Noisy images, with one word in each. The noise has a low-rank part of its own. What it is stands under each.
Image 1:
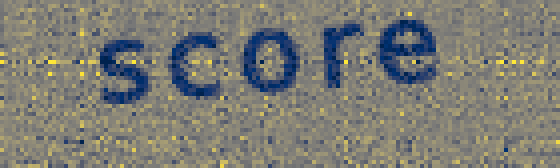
score
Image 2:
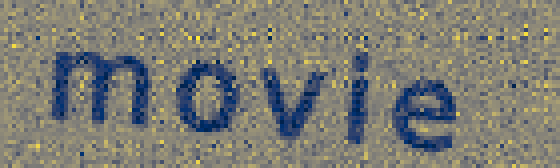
movie
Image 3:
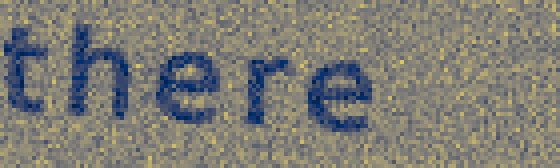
there
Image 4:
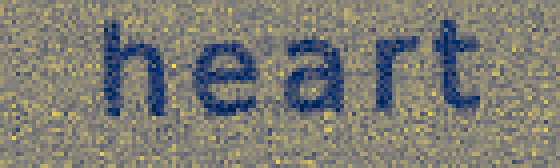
heart
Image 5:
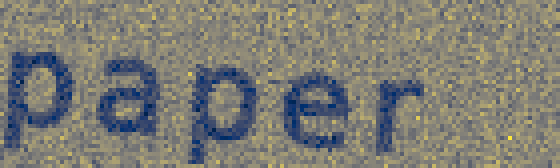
paper
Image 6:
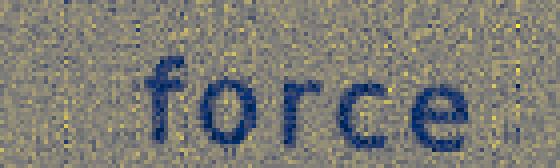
force
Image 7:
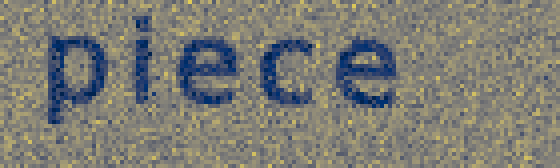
piece
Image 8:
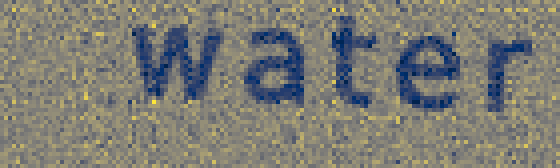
water
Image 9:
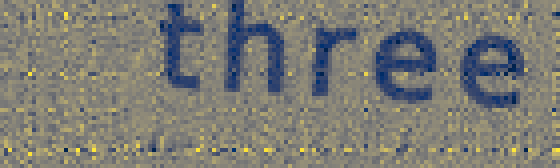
three
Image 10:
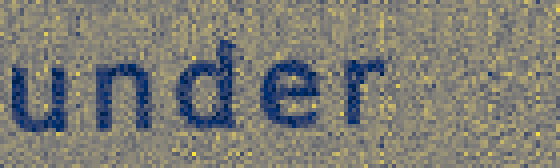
under
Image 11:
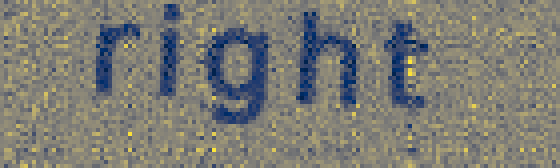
right
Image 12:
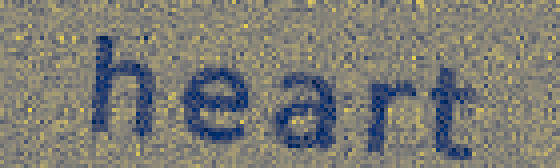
heart
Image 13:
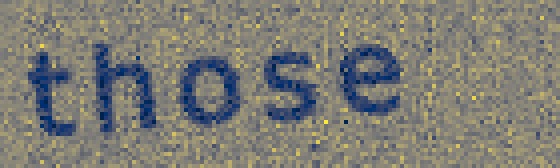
those
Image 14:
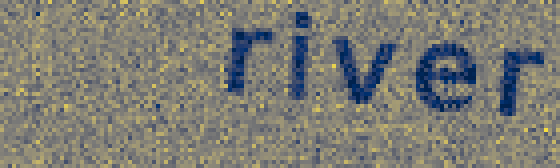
river
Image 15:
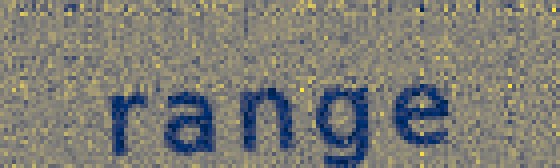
range
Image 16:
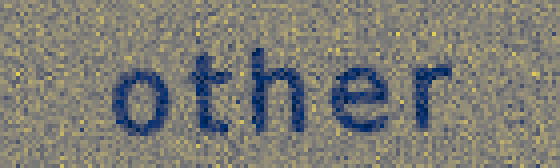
other
